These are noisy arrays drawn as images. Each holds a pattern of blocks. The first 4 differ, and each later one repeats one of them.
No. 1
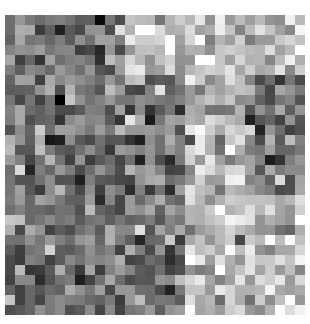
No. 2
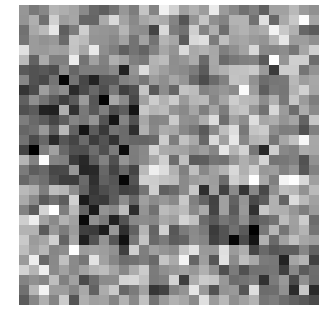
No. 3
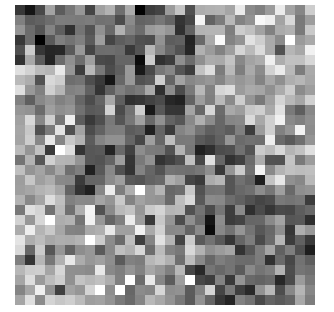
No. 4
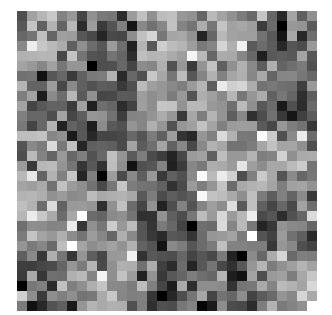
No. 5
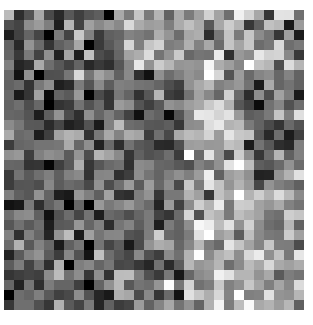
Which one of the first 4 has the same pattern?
1
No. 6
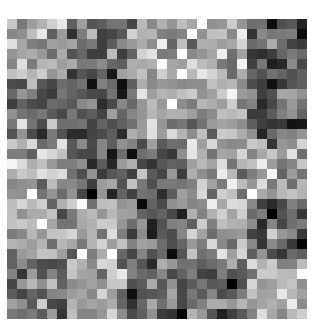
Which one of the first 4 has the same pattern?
4
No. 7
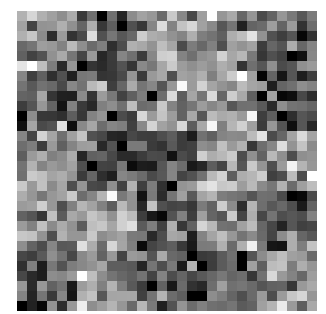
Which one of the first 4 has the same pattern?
4
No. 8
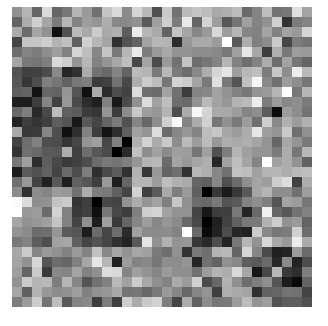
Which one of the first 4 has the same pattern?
2
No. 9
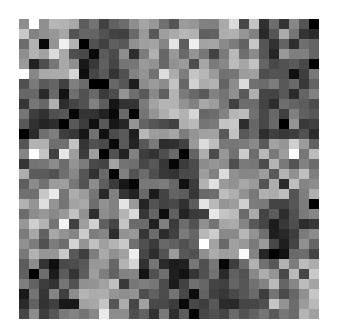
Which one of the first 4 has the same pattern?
4
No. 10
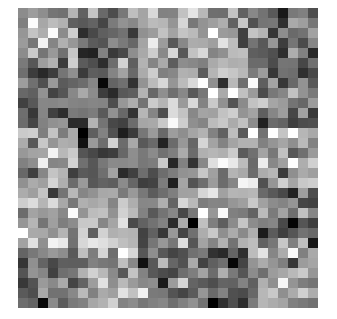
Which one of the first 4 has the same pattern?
4
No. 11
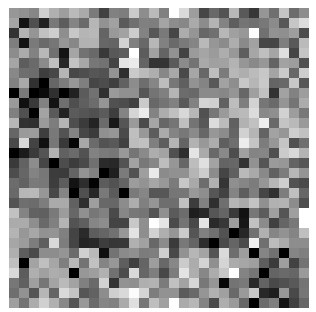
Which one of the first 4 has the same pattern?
2
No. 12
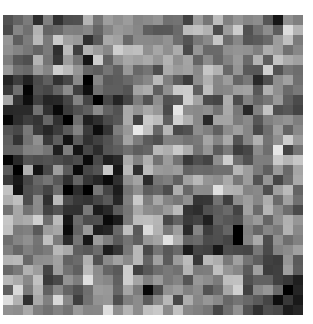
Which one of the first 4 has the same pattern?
2
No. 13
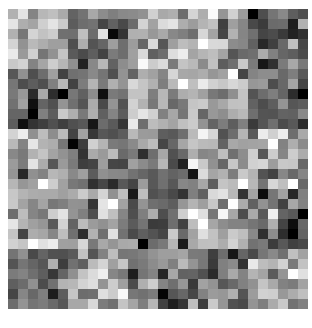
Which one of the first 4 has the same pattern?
4
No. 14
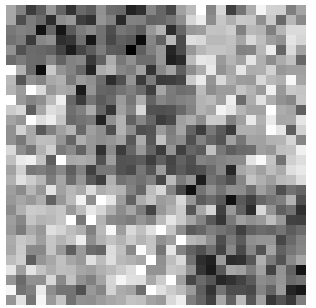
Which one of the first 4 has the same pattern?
3
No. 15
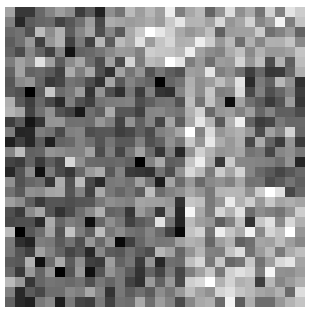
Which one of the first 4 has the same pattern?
1
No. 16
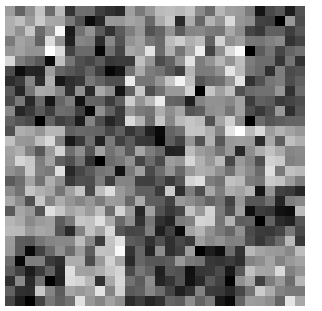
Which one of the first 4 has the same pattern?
4
